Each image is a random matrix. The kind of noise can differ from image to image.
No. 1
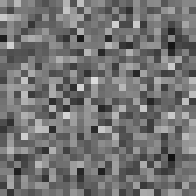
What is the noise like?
low rank plus noise
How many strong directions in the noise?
five to eight
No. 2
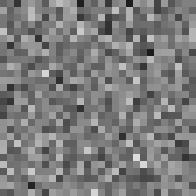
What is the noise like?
independent entries
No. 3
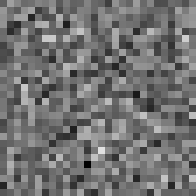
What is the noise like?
independent entries
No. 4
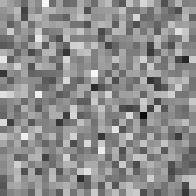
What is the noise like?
independent entries
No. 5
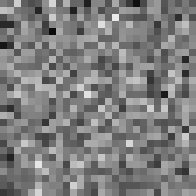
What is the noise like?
low rank plus noise
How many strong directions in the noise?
three or four
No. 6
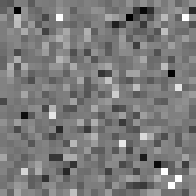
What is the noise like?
heavy tails
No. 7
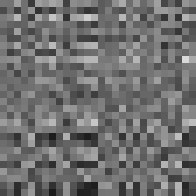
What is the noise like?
low rank plus noise
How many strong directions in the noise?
one
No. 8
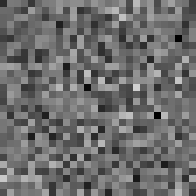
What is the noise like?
low rank plus noise
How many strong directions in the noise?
five to eight
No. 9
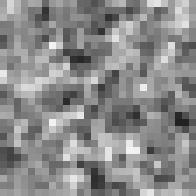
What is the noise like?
blotchy
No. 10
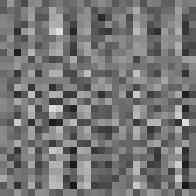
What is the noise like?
low rank plus noise
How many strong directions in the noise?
one
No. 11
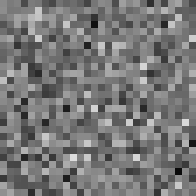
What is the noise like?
independent entries
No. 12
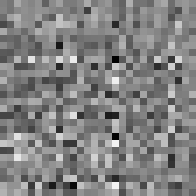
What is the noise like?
low rank plus noise
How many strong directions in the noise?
two
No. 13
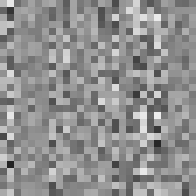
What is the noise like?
columns of uneven size
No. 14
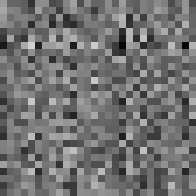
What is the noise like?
low rank plus noise
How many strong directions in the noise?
two
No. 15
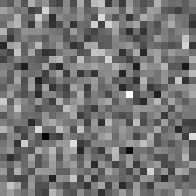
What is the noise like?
independent entries
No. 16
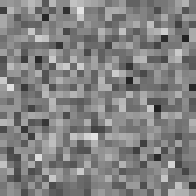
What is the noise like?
independent entries
